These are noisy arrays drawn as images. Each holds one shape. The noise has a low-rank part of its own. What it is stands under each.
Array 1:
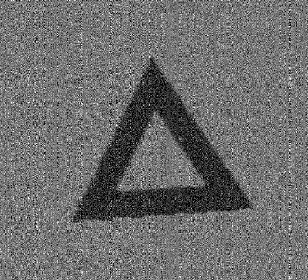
dark triangle frame
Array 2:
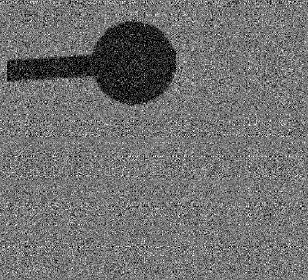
dark lollipop
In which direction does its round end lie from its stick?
right
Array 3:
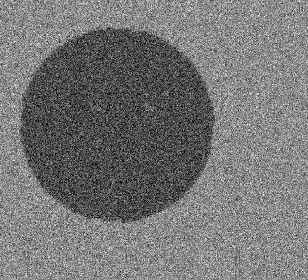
dark disc
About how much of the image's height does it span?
two thirds
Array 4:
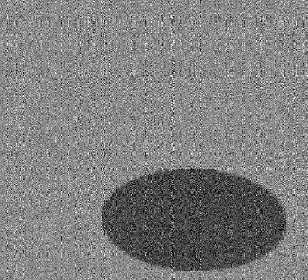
dark ellipse
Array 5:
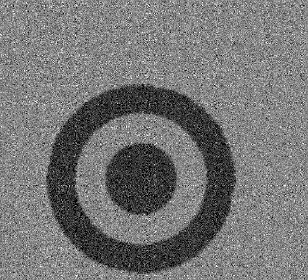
dark bullseye
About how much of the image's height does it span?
two thirds
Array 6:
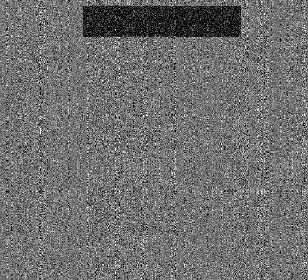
dark bar
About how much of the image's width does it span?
half
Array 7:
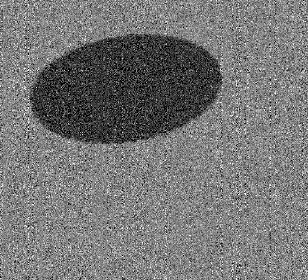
dark ellipse
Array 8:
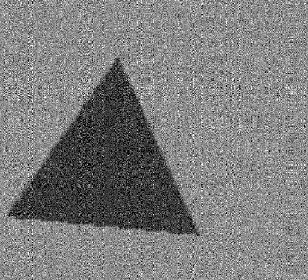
dark triangle
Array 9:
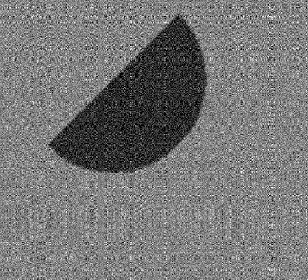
dark half disc
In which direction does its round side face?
down and right
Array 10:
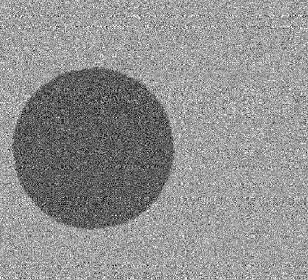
dark disc
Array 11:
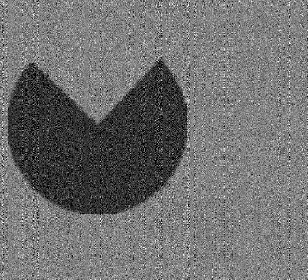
dark disc with a wedge cut out
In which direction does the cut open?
up
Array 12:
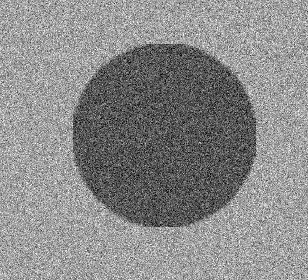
dark disc
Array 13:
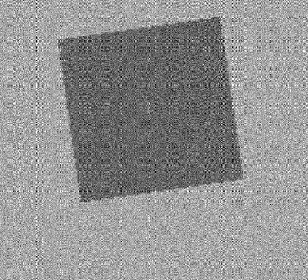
dark square
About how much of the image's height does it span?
two thirds
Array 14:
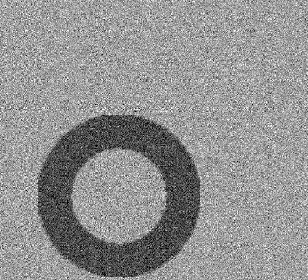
dark ring
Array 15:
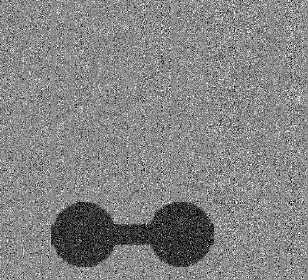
dark dumbbell
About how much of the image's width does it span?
half
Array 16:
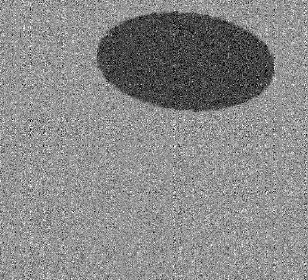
dark ellipse
